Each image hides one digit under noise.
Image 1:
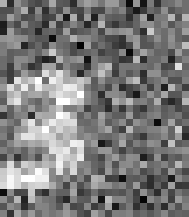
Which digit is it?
3
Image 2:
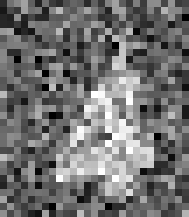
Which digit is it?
4
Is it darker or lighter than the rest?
lighter
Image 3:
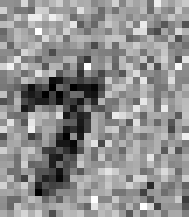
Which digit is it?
7
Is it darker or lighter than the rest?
darker
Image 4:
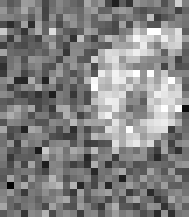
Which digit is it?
6
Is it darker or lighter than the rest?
lighter
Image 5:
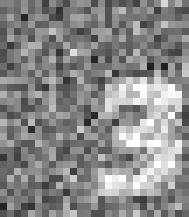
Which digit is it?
3
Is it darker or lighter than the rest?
lighter
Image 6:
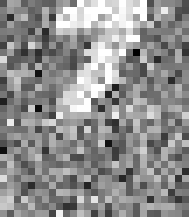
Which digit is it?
7
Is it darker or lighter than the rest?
lighter
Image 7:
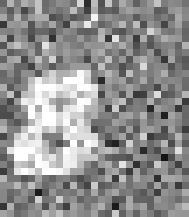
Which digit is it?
8
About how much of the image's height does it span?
half
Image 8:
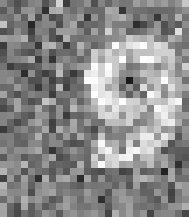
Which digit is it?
9
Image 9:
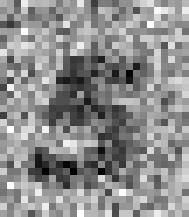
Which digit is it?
5
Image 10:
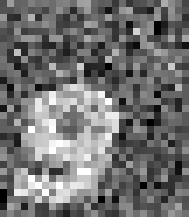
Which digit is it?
9
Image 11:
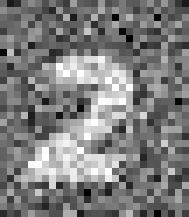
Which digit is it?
2
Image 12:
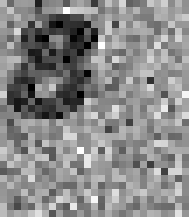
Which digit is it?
8
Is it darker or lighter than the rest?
darker
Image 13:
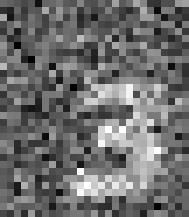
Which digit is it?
3
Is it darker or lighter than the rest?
lighter
